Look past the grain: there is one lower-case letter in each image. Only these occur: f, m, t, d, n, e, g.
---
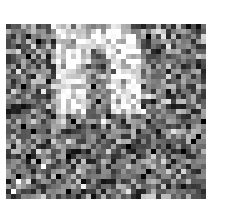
n
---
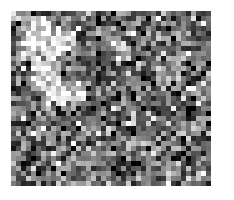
t
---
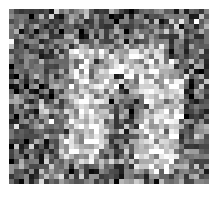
n
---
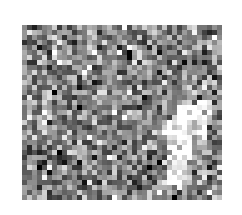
f
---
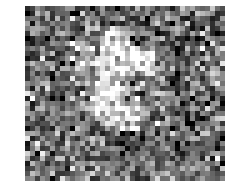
t
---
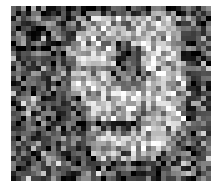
g
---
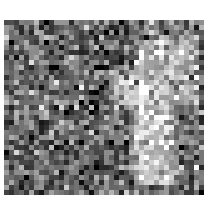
f
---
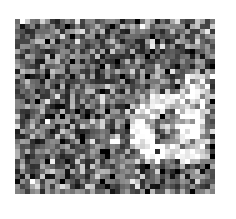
d
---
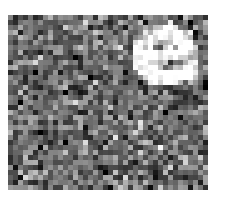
e
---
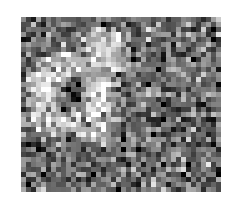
d
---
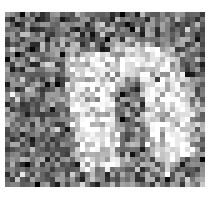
n
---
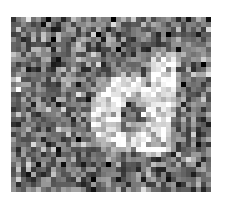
d
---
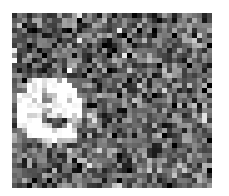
e
